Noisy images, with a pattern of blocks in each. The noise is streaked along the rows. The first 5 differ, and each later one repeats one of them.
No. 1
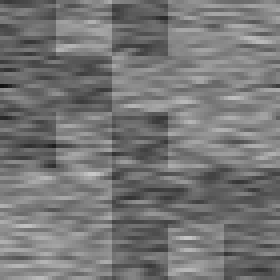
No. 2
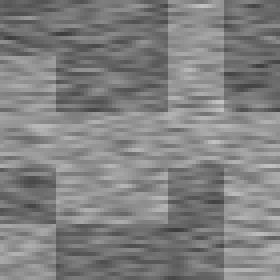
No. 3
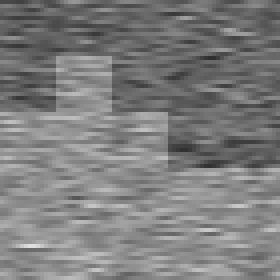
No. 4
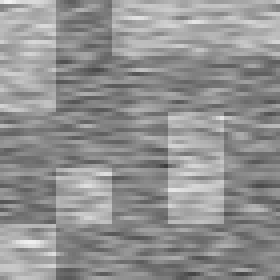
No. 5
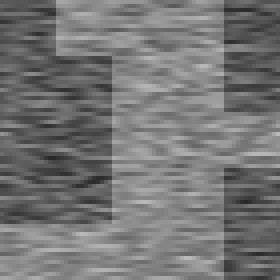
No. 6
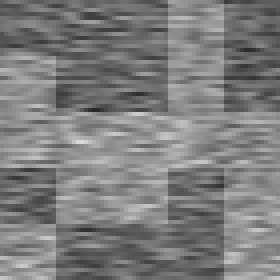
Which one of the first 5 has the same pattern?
2
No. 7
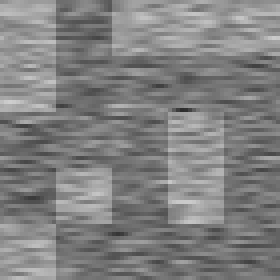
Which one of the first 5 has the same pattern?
4
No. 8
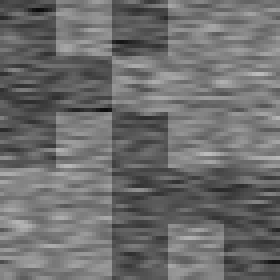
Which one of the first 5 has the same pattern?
1
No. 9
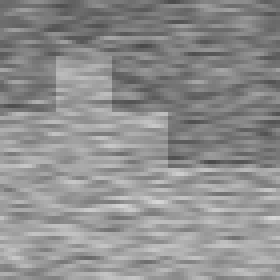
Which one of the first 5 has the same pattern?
3
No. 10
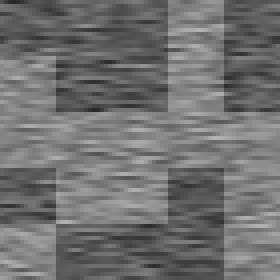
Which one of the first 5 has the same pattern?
2
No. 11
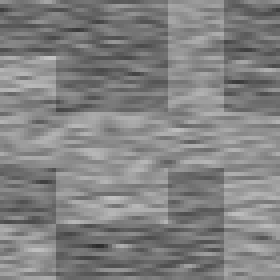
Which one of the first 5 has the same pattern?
2
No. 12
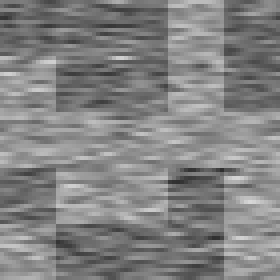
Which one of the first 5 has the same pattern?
2
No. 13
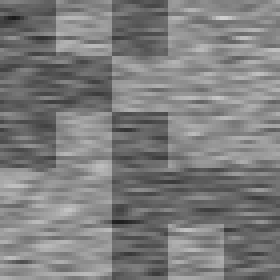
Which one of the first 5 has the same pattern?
1
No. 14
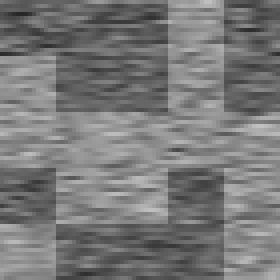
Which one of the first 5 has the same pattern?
2
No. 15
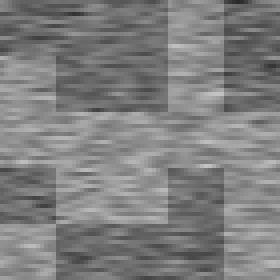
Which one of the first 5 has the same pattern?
2
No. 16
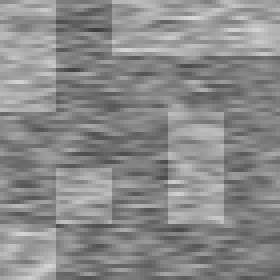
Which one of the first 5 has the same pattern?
4
